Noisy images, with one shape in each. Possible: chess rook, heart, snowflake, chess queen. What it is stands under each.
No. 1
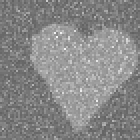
heart
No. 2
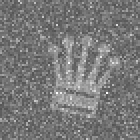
chess queen
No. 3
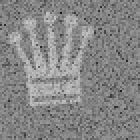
chess queen
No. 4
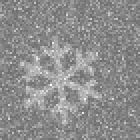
snowflake
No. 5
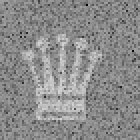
chess queen
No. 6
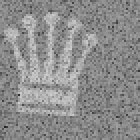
chess queen
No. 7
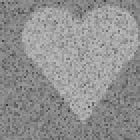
heart
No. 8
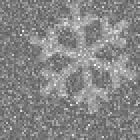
snowflake
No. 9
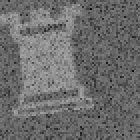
chess rook
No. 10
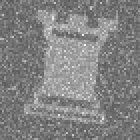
chess rook
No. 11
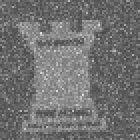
chess rook
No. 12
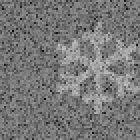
snowflake
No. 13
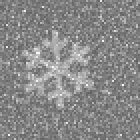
snowflake
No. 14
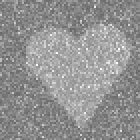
heart
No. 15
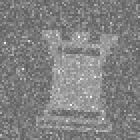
chess rook
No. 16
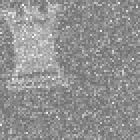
chess rook
